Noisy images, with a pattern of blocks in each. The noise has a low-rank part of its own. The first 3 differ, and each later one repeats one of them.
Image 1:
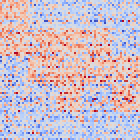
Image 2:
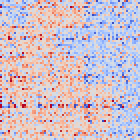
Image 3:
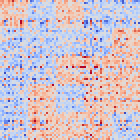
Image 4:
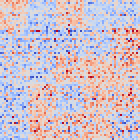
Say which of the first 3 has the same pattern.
3
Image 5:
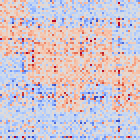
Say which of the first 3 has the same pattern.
1
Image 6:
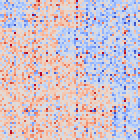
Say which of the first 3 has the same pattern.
2
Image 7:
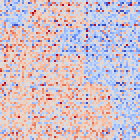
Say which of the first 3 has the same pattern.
2
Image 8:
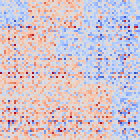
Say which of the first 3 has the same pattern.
2
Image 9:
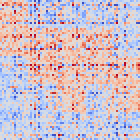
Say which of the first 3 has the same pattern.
1
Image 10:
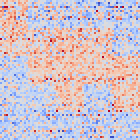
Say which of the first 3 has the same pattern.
1
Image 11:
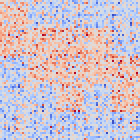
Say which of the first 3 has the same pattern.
1
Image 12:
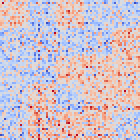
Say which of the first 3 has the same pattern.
3
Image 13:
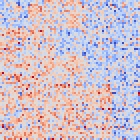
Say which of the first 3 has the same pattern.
2
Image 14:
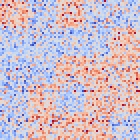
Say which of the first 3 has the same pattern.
3
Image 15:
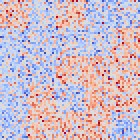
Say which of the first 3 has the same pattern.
3
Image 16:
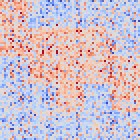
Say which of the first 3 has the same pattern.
1
